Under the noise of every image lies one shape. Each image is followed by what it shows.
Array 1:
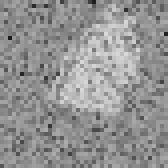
chess knight
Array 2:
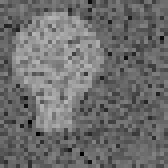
light bulb
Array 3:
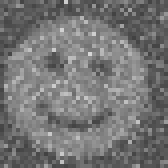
smiling face
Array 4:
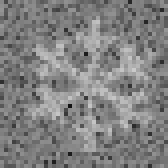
snowflake
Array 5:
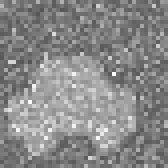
car
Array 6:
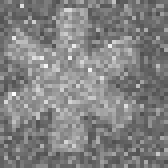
asterisk
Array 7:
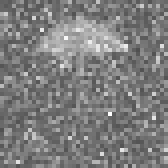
umbrella
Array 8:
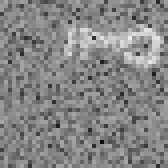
key
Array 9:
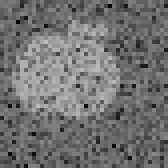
apple
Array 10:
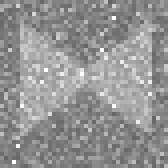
bow tie
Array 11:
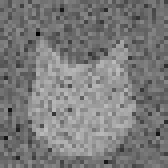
cat's head
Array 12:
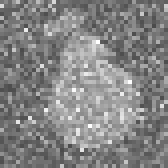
pear
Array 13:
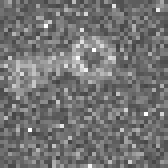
key
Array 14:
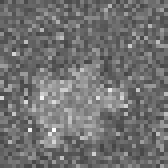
turtle
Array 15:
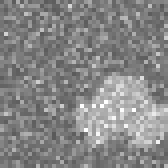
car
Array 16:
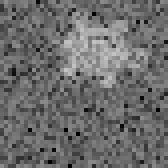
turtle
